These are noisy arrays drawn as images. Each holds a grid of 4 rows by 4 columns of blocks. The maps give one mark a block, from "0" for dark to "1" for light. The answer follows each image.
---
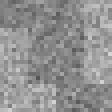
0 0 0 1
1 0 0 1
1 0 0 1
1 1 0 0
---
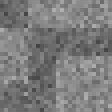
0 1 1 1
1 0 0 0
1 0 1 1
0 0 1 1
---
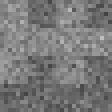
1 0 1 0
1 1 1 1
1 0 1 0
0 0 0 0
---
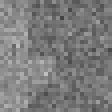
1 0 0 0
1 0 0 0
1 1 0 0
1 0 0 0
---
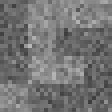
0 1 1 1
0 1 0 0
0 1 1 0
1 0 0 0
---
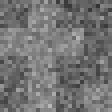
0 1 0 0
1 1 1 0
0 1 0 0
0 1 0 1
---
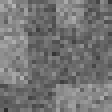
1 0 1 0
1 0 0 0
1 0 0 0
0 0 1 1
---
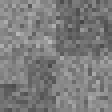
1 1 0 0
1 1 0 0
1 0 1 1
0 0 1 1
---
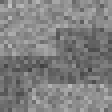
1 1 1 1
1 1 0 0
0 0 0 0
0 1 1 1
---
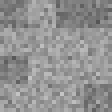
0 1 0 0
1 1 1 1
0 1 1 1
1 1 1 0
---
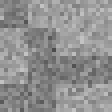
0 1 1 1
1 0 1 1
1 0 0 0
0 0 1 1
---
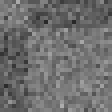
1 0 0 0
0 1 1 1
0 1 1 1
0 1 1 1
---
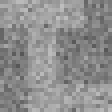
1 1 1 0
0 1 0 0
0 1 0 0
0 1 1 1
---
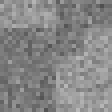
1 1 0 0
0 0 0 1
0 0 1 1
0 0 1 1
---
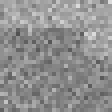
1 1 1 1
0 0 0 1
0 0 0 0
0 0 0 0
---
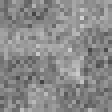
0 0 1 1
1 1 1 0
0 0 1 0
0 1 0 0
